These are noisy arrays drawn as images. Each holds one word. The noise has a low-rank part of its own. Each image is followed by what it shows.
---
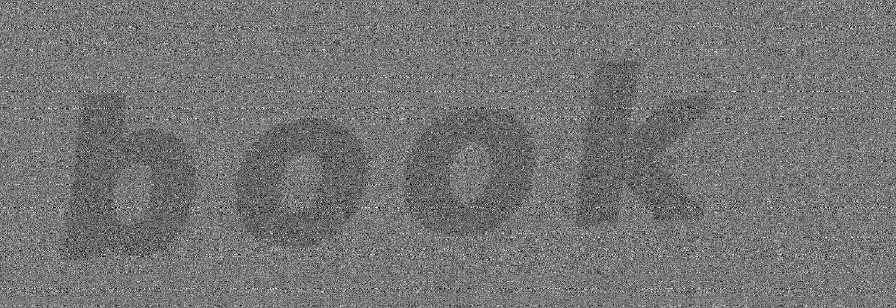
book
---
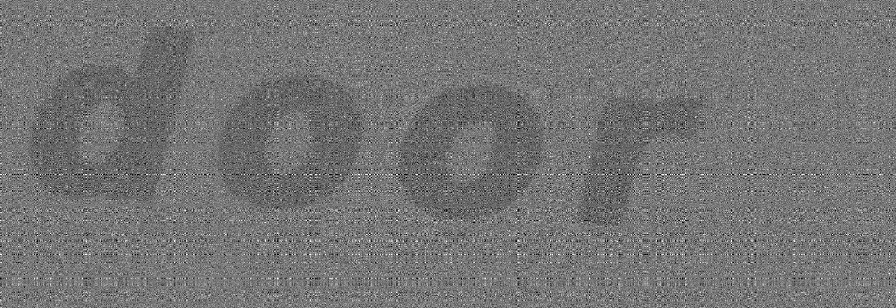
door
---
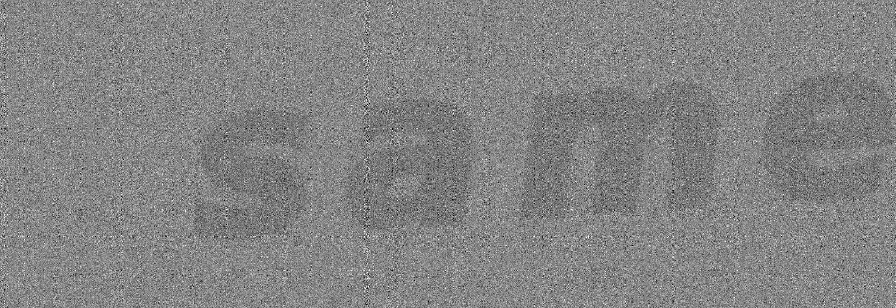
same
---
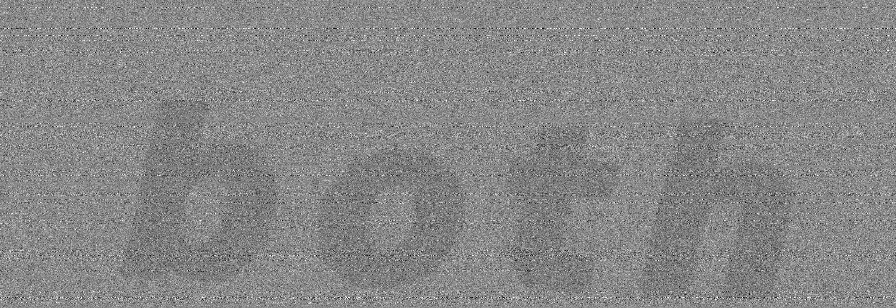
both
